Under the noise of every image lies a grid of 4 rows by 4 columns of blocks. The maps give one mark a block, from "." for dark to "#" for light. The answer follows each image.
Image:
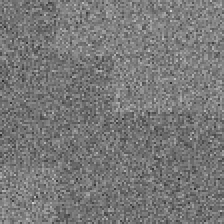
. # # #
. . # #
. . . .
# . . .
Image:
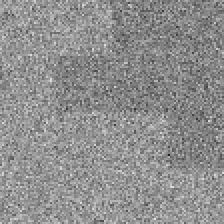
# # . .
# . . .
# # # .
# # # #
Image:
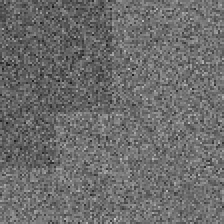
. . # #
. . # #
. # # #
# # # #
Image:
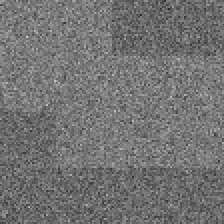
# # . .
# # # #
. # # #
. . . .
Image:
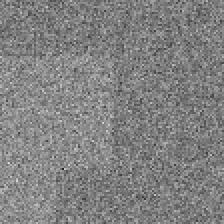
. . . .
# # . .
# # . .
# . . .
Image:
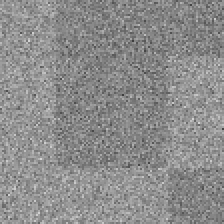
# . . .
# . . #
# . . #
# # # .
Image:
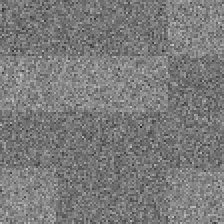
. . . #
# # # .
. . . .
# . . #
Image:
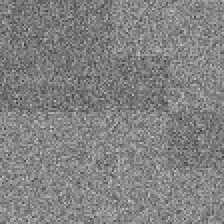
. . # #
. . . #
# # # .
# # # #
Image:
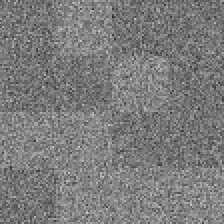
. # . .
. . # .
# # . .
. # # #
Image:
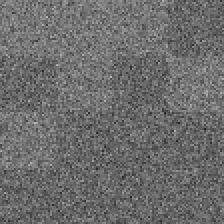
# # # .
. # . #
# . . .
. . . .
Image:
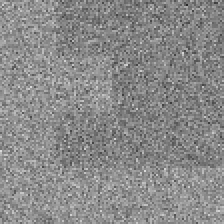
# . . .
# # . .
# . . .
# # # #
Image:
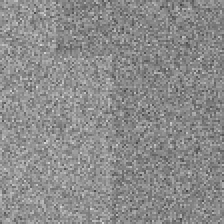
# . . .
# # . .
# # . .
# # . .
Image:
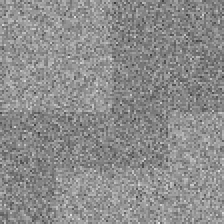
# # . .
# # . .
. . . #
. # # #
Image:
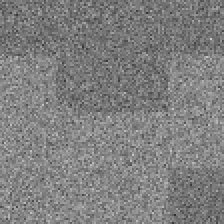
. . . .
# . . #
# # # #
# # # .
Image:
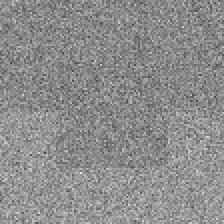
. . . .
. . . .
# . . #
# # # #
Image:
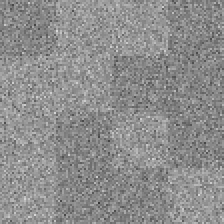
. # # .
# # . .
# . # .
# . . #
